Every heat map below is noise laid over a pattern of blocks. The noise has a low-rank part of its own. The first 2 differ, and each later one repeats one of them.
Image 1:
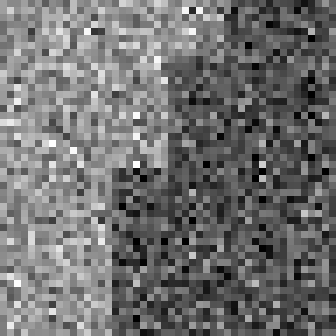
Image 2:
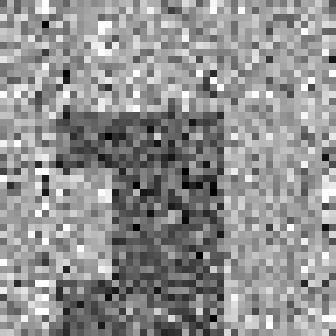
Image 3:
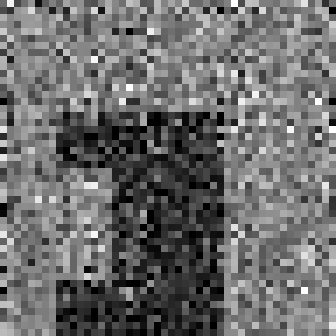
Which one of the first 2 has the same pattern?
2
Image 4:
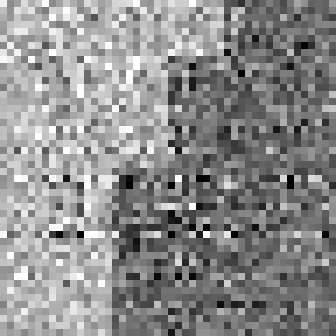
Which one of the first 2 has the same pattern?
1
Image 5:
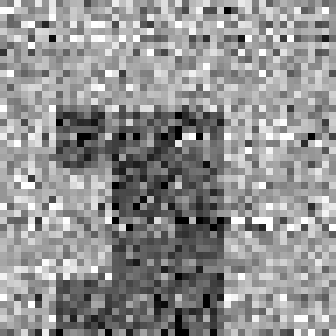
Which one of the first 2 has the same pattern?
2
